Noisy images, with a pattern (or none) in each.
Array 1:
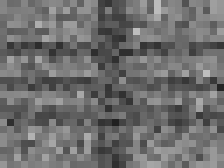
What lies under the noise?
bands of rows crossing bands of columns
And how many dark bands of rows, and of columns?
3 and 1
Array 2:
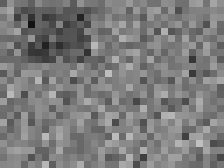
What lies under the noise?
one block
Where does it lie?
top left
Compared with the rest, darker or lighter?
darker
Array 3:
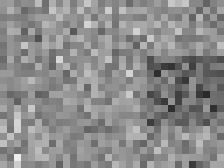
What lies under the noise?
one block
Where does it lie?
middle right
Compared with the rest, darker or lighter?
darker
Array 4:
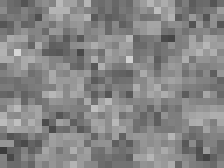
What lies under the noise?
a checkerboard
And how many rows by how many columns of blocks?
5 by 5
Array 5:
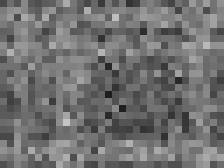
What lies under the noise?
bands of rows crossing bands of columns
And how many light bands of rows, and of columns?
3 and 3
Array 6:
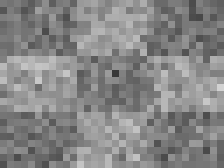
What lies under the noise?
a checkerboard
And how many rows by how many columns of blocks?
3 by 3
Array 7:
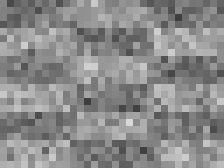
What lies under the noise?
a checkerboard
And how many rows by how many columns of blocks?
6 by 3
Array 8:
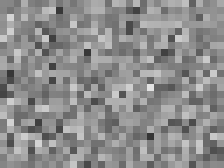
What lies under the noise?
only noise
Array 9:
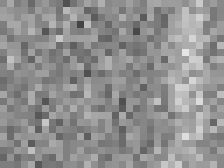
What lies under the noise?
one band of columns
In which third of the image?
right
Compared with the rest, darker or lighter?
lighter
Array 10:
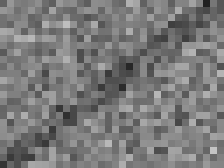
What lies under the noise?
a diagonal band
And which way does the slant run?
bottom left to top right
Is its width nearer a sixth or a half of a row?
a sixth
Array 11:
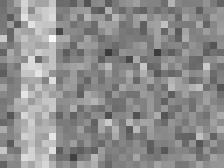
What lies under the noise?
one band of columns
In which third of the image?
left
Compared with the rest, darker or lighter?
lighter
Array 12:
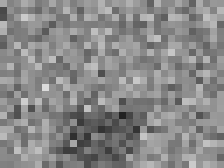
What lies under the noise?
one block
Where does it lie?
bottom middle
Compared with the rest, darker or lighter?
darker
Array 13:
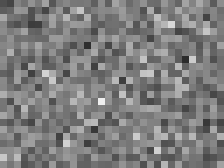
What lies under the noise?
only noise
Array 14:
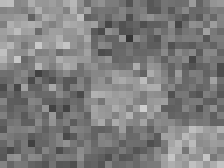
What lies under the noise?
blocks along the diagonal
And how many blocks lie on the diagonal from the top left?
3
